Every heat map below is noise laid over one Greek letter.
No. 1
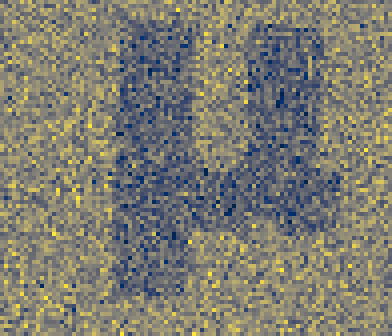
mu
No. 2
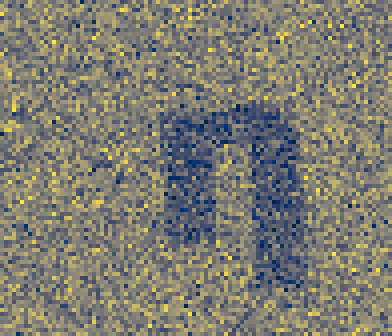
eta
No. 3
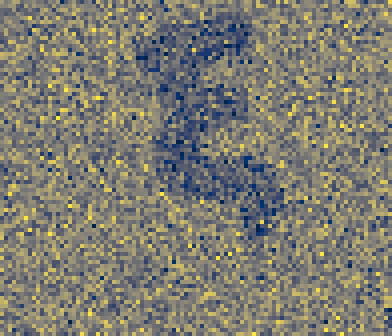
xi
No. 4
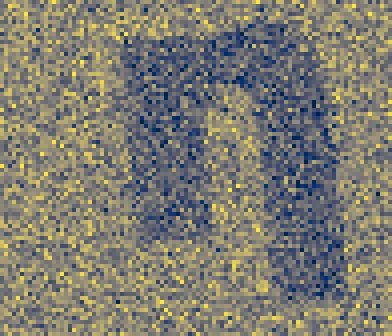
eta
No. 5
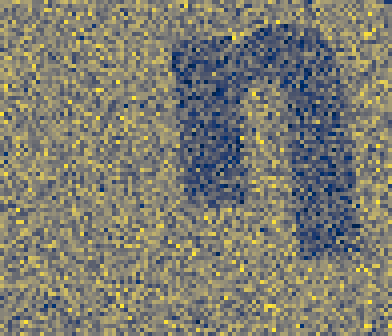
eta
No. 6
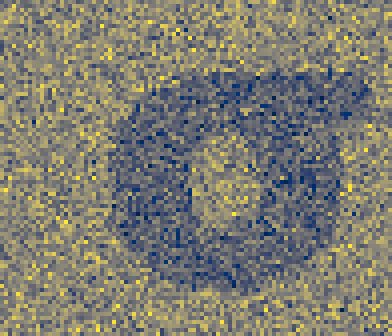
sigma
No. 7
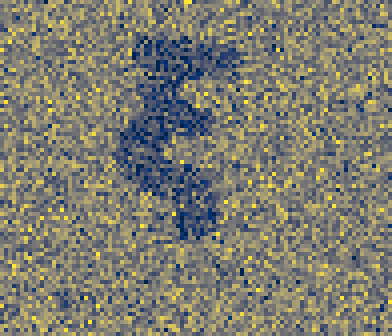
xi
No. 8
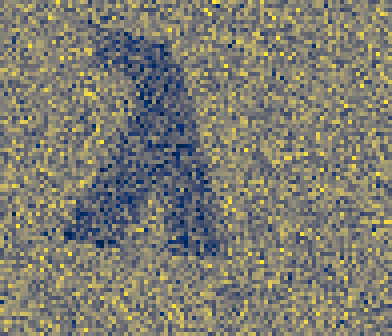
lambda
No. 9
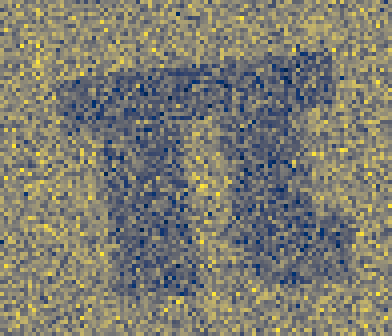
pi
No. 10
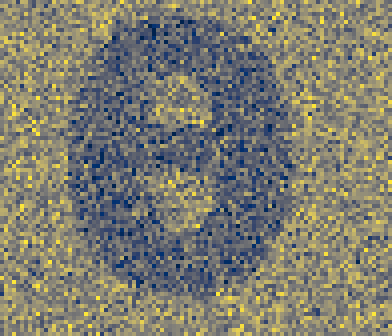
theta
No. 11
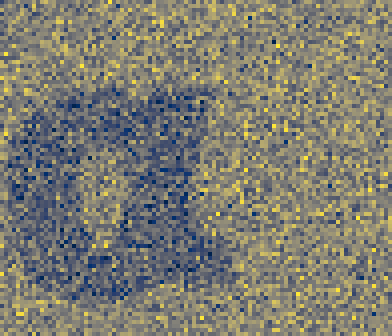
alpha
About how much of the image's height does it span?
two thirds
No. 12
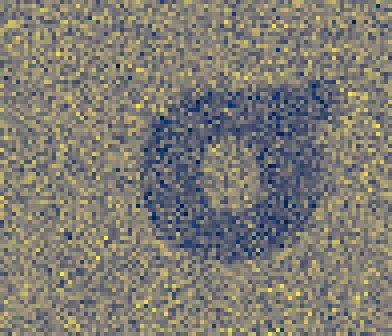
sigma
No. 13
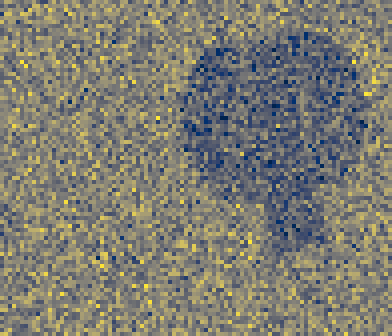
phi
